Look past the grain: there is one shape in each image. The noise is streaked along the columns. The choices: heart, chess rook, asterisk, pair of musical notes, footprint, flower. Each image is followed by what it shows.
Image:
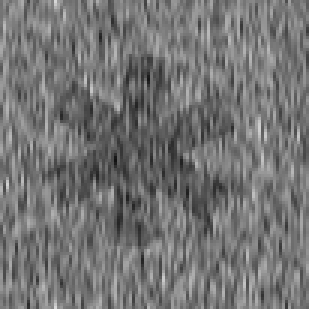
dark asterisk
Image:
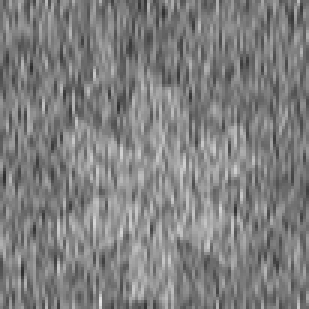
light asterisk
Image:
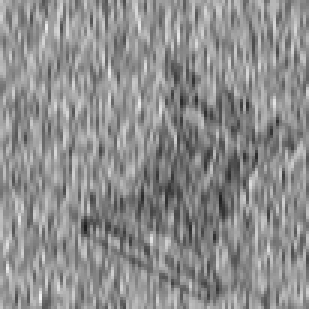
dark chess rook
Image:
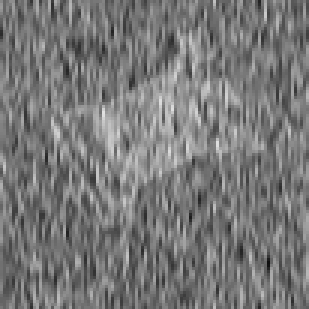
light chess rook
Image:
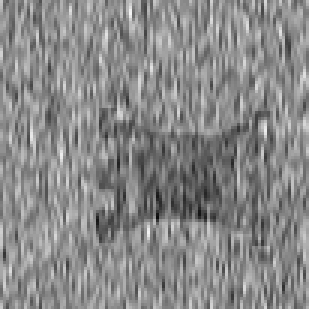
dark chess rook
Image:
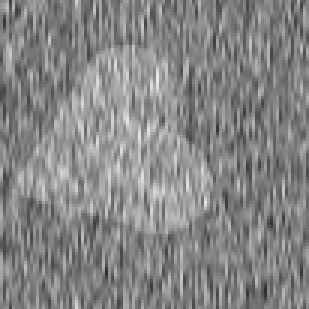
light heart
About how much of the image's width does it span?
two thirds
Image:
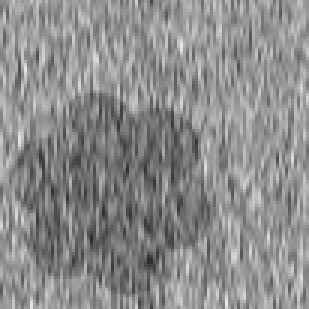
dark flower
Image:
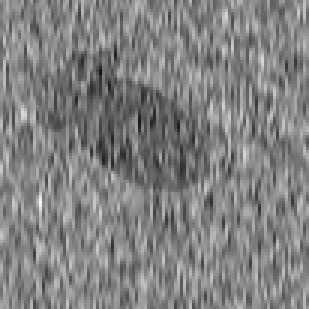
dark footprint
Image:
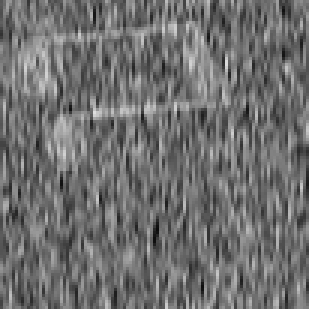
light pair of musical notes
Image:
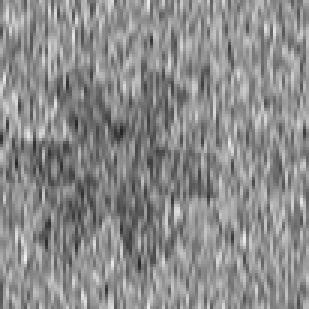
dark asterisk
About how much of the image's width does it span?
two thirds
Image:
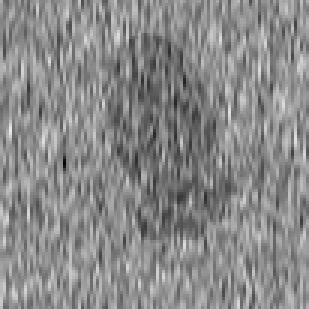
dark footprint
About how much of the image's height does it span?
two thirds
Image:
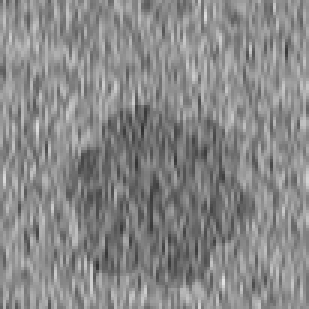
dark flower
